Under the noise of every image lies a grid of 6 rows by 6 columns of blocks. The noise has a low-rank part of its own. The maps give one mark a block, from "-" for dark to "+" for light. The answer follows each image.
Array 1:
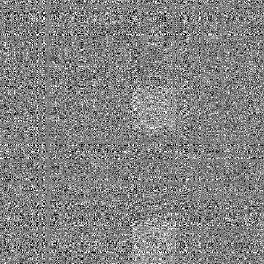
- - - - - -
- - - - - -
- - - + - -
- - - - - -
- - - - - -
- - - + - -
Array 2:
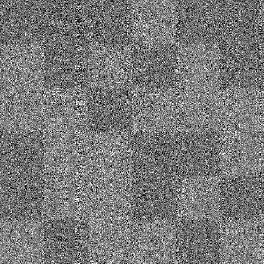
- - - + - -
+ - + - + -
+ + - + + +
- + + - - +
- + + - + -
+ - + + - +
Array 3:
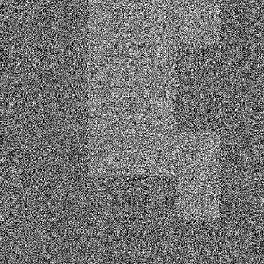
- - + + + -
- - + + - -
- - + + - -
- - + + + -
- - - - + -
- - - - - -
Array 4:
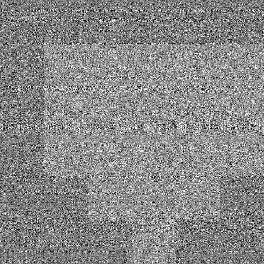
- - - - - -
- + + + + +
- + + + + +
- + + + + +
- - + + + -
- - - + - -
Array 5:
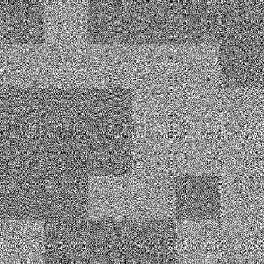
- + - - - -
+ + + + + -
- - - + + +
- - - + + +
- - + + - +
+ - - - + +
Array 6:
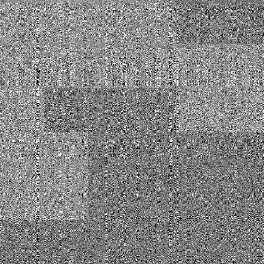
+ + + + - -
+ + + + + +
+ - - - + +
+ + - - - -
+ + - - - -
- - - - - -
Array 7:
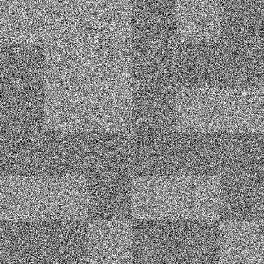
+ + + - + -
- + + - - -
- + + - + +
- - - - - -
+ + - + + -
- - + - - +
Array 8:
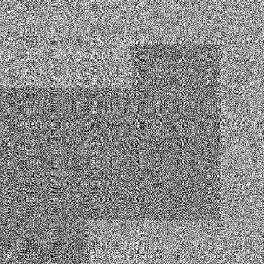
+ + + + + +
+ + + - - +
- - - - - +
- - - - - +
- - - - - +
- - + + + +
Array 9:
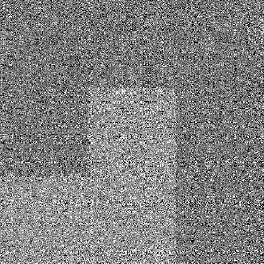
- - - - - -
- - - - - -
- - + + - -
- - + + - -
+ + + + - -
+ + + + - -
